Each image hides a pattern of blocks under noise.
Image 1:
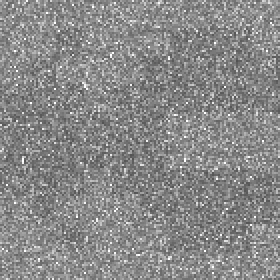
top and bottom mirror each other
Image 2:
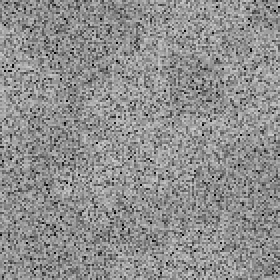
mirrored about the diagonal from the bottom left
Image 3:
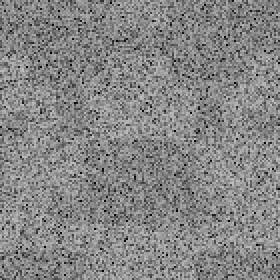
left and right mirror each other
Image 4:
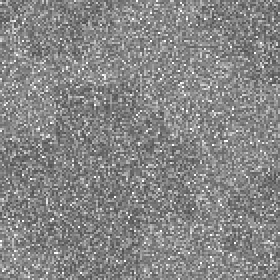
mirrored about the diagonal from the bottom left
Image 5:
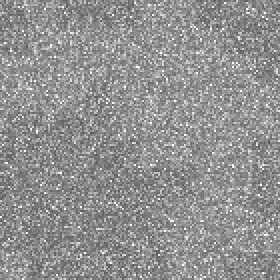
mirrored about the diagonal from the bottom left
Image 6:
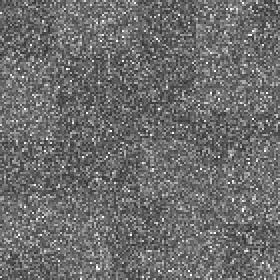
mirrored about the diagonal from the top left
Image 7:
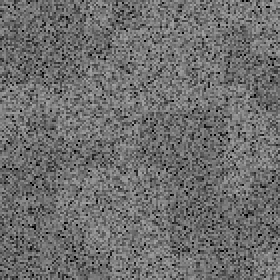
no symmetry
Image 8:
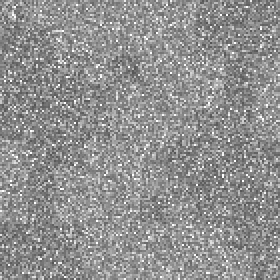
the same after a half turn
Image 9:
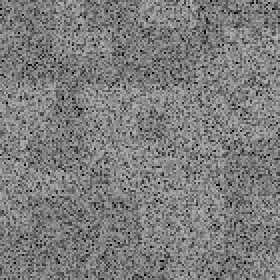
no symmetry
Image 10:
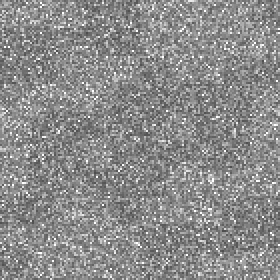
the same after a half turn
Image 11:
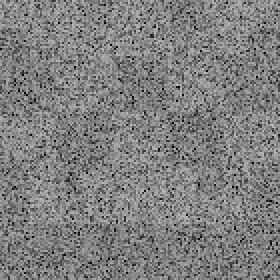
left and right mirror each other
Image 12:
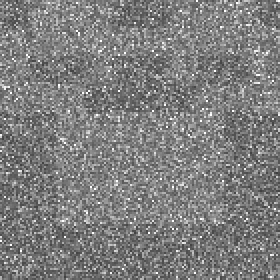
left and right mirror each other
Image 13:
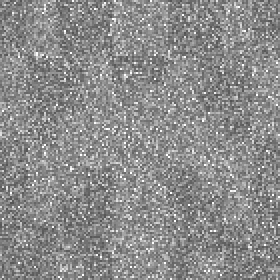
left and right mirror each other
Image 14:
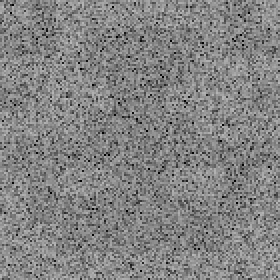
left and right mirror each other
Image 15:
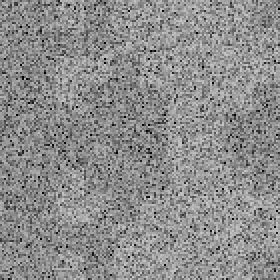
top and bottom mirror each other
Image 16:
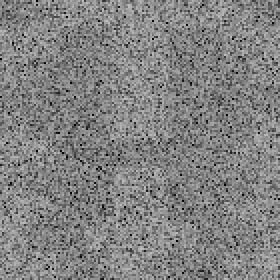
left and right mirror each other
